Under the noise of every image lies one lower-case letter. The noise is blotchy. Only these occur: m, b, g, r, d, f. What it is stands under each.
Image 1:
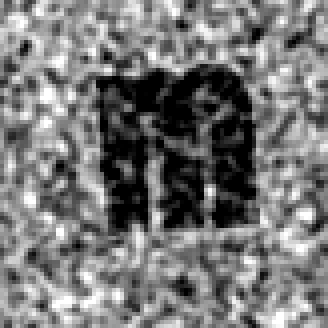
m
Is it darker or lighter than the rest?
darker
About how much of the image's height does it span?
half
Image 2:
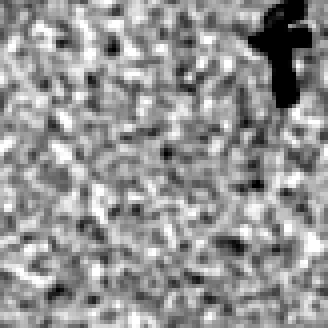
f
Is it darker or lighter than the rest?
darker
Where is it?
top right
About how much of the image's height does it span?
a third
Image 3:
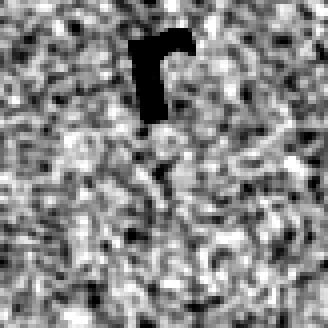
r
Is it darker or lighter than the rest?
darker
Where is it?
top middle
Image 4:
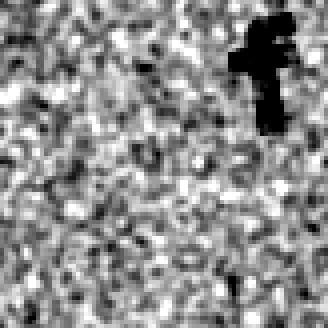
f
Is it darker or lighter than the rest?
darker
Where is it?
top right
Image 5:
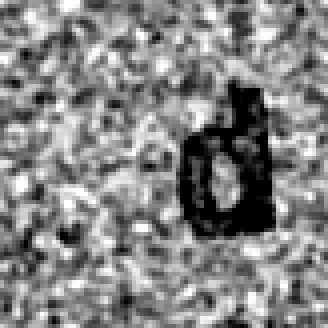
d
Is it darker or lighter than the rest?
darker
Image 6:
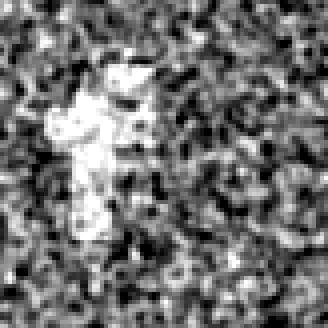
f
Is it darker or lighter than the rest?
lighter
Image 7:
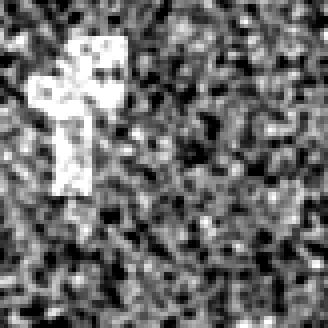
f
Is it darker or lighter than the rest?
lighter
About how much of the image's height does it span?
half
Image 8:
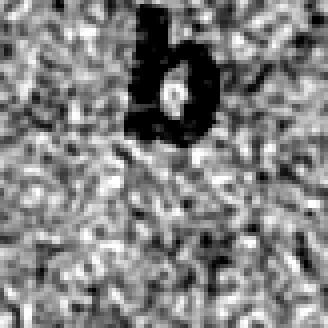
b
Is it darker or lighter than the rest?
darker
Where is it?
top middle
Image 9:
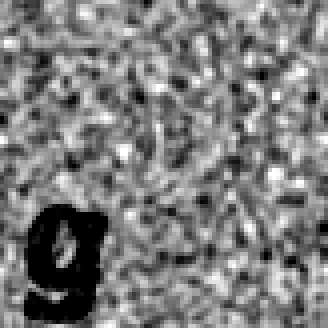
g
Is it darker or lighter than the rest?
darker
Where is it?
bottom left
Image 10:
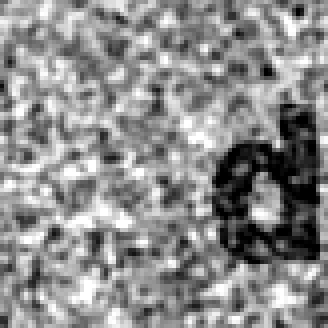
d
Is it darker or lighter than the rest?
darker
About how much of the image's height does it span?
half
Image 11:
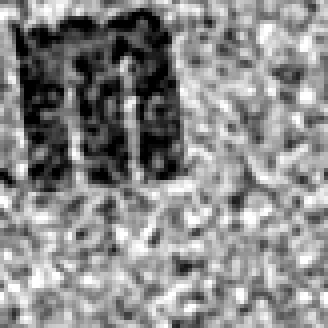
m
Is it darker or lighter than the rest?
darker
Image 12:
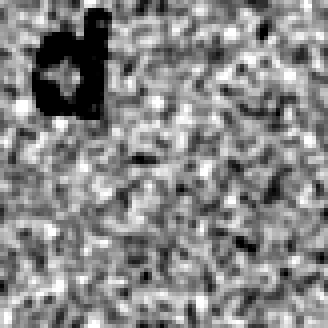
d
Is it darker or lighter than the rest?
darker
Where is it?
top left
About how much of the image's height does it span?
a third
